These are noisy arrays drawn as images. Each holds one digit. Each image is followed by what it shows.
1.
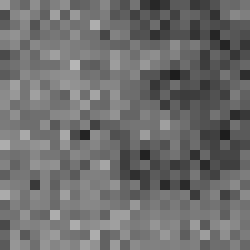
3
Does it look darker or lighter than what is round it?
darker
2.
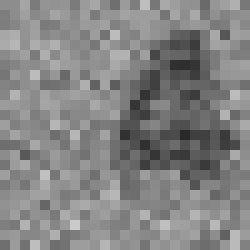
4
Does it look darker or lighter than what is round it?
darker
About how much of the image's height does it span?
two thirds
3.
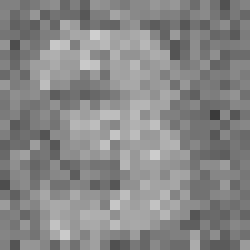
3
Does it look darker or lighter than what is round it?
lighter
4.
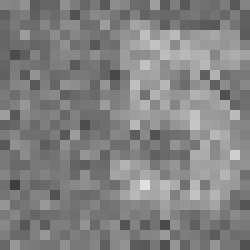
5
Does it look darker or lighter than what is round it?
lighter
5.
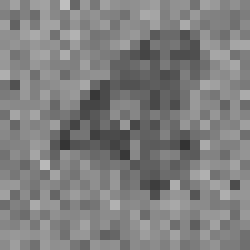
4
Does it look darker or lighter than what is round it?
darker
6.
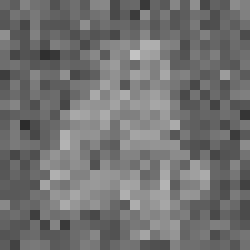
4
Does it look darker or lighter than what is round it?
lighter
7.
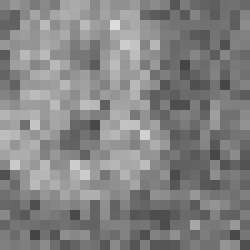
8
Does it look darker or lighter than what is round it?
lighter
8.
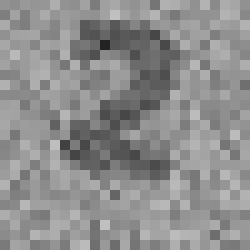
2
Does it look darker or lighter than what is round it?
darker
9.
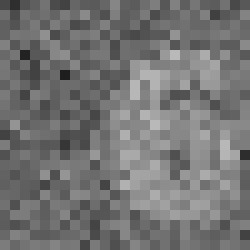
6
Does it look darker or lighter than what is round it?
lighter
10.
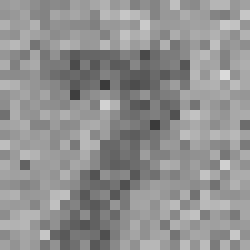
7
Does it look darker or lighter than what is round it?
darker
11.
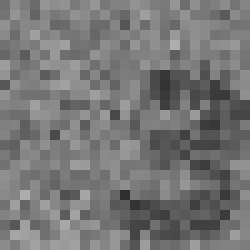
3
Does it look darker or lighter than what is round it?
darker
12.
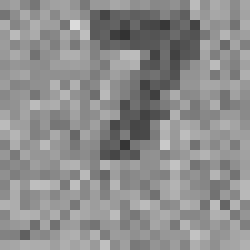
7
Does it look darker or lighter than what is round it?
darker
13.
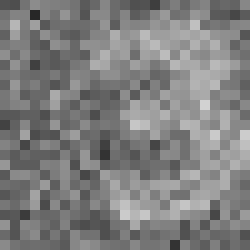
3
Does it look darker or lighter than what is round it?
lighter
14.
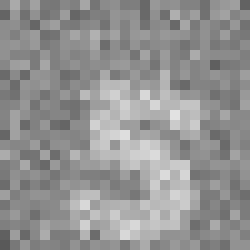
5
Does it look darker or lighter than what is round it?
lighter
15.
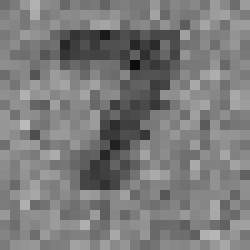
7
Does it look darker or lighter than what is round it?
darker
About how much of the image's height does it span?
two thirds
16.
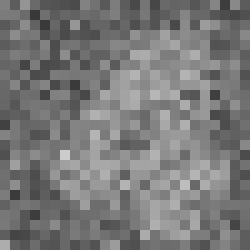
4
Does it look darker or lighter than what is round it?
lighter
